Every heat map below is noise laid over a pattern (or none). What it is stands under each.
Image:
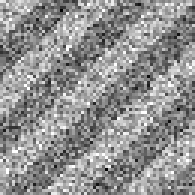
diagonal stripes
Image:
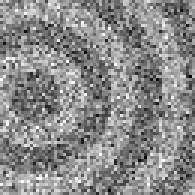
rings round one point
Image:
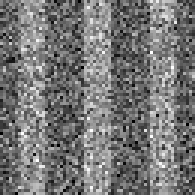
vertical stripes
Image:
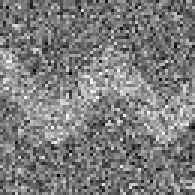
a wavy band
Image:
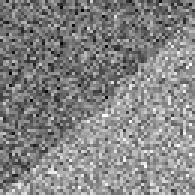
a sharp edge
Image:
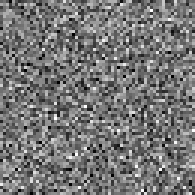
only noise
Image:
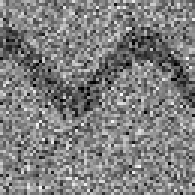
a wavy band
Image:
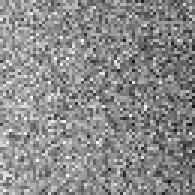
a smooth slope
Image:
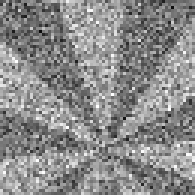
spokes from one point
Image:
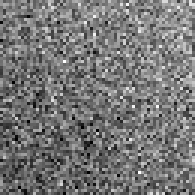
a smooth slope
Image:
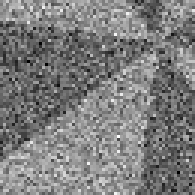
spokes from one point
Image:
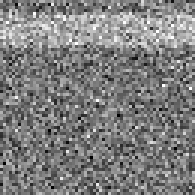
one horizontal stripe
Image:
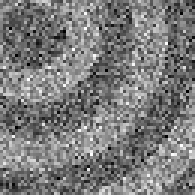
rings round one point
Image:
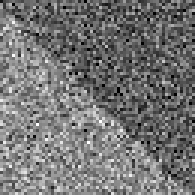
a sharp edge
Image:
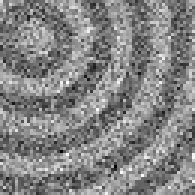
rings round one point
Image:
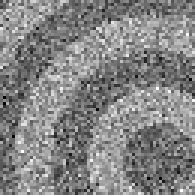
rings round one point
